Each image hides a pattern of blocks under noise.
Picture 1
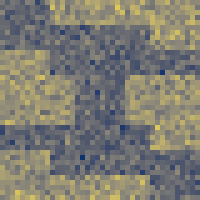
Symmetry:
the same after a half turn
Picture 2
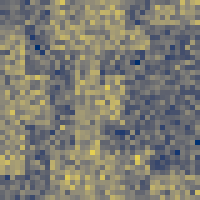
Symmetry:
top and bottom mirror each other
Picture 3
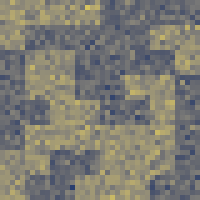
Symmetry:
no symmetry
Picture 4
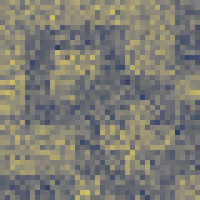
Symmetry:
mirrored about the diagonal from the top left
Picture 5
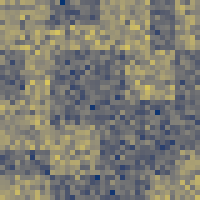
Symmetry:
mirrored about the diagonal from the top left
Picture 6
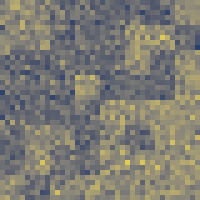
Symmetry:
mirrored about the diagonal from the top left
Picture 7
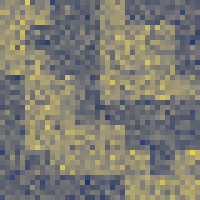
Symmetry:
mirrored about the diagonal from the bottom left
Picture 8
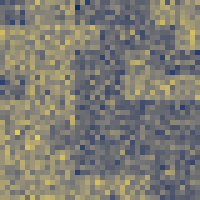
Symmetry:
no symmetry
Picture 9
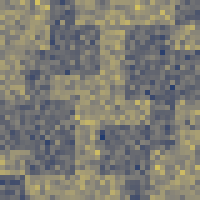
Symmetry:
the same after a half turn
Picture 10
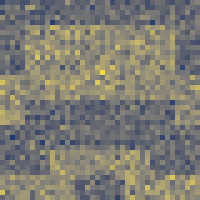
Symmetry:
left and right mirror each other
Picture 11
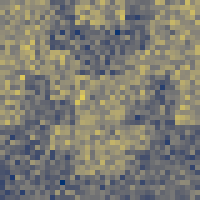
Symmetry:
left and right mirror each other
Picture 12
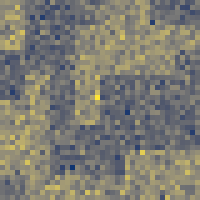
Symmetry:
no symmetry
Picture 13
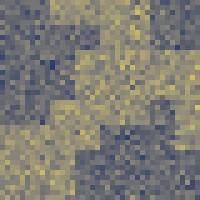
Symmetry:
mirrored about the diagonal from the bottom left
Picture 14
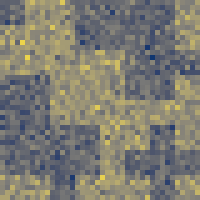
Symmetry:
mirrored about the diagonal from the top left
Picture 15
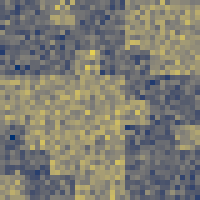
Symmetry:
mirrored about the diagonal from the bottom left
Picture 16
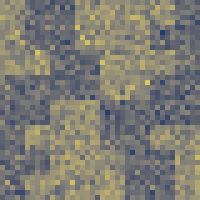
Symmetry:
the same after a half turn
